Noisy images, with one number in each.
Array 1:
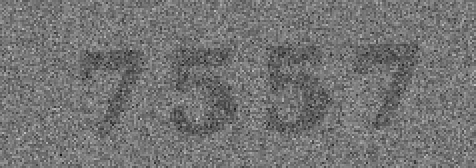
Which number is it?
7557
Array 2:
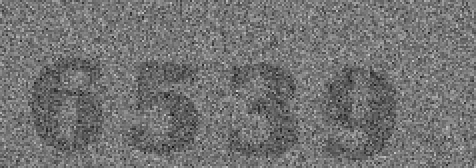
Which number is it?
6539
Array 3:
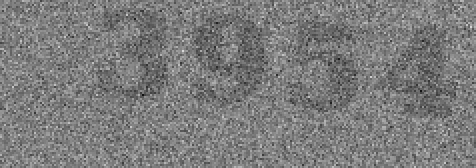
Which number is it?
3954
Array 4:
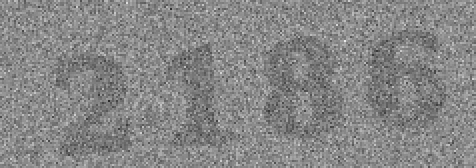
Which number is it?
2186
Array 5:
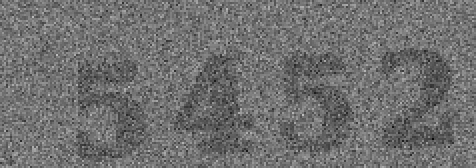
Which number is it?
5452
